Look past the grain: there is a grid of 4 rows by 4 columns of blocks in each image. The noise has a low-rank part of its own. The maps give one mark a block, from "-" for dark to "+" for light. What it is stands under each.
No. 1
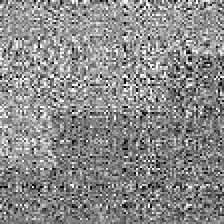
+ + + +
+ + + -
+ - - -
- - - -
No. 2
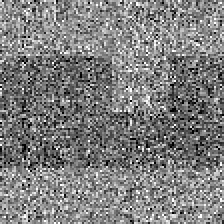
+ + + +
- - + -
- - - -
+ + + +
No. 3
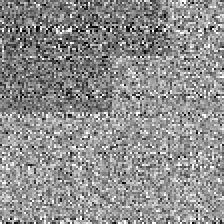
- - - +
- - + +
+ + + +
+ + + +
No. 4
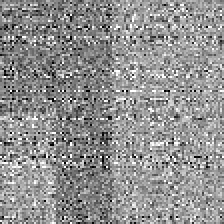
- - + +
- - + +
+ - + +
+ - + +
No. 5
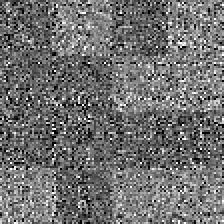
- + - +
- - + +
- - - -
+ - + +
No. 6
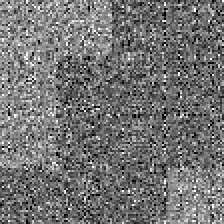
+ + - -
+ - - -
+ - - -
- - - +
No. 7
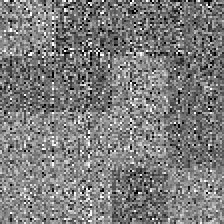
+ - - -
- - + -
+ + + -
+ + - +
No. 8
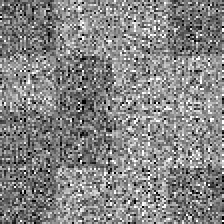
- + + -
+ - + +
- - + +
- + + -
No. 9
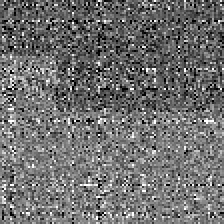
- - - -
+ - - -
+ + + +
+ + + +
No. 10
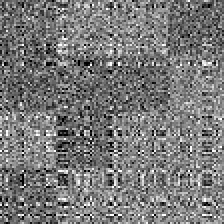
- + + -
- - - +
+ - + +
- + + +
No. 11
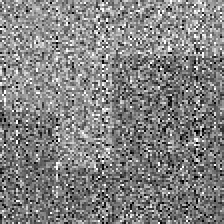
+ + + +
+ + - -
- + - -
- - - -
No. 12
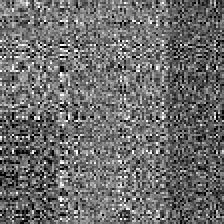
+ + + -
+ + + -
- + + -
- + + -
